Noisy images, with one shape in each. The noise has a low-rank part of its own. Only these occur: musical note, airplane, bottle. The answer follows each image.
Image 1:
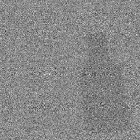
bottle
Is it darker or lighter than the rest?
darker
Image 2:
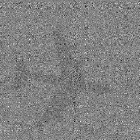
airplane
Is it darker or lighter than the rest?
darker
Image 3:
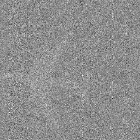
airplane
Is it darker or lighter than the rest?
lighter
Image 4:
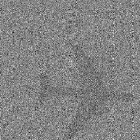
airplane
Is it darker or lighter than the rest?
darker
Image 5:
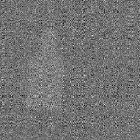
bottle
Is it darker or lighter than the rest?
lighter
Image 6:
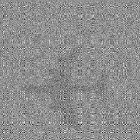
airplane
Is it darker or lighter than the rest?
darker
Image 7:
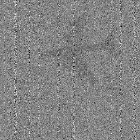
airplane
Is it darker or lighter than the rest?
darker
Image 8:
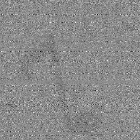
musical note
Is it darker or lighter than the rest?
darker
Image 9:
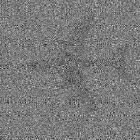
airplane
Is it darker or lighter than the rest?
darker
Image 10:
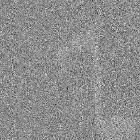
musical note
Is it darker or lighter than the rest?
lighter
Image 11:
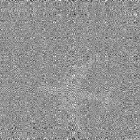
airplane
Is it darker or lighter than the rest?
lighter
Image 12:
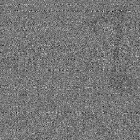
musical note
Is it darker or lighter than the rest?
darker
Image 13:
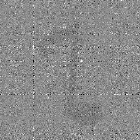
musical note
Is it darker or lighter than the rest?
darker
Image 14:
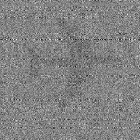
airplane
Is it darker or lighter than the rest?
darker
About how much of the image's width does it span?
two thirds
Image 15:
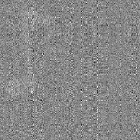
musical note
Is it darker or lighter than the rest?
lighter
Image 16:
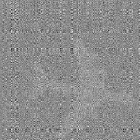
airplane
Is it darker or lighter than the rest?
lighter
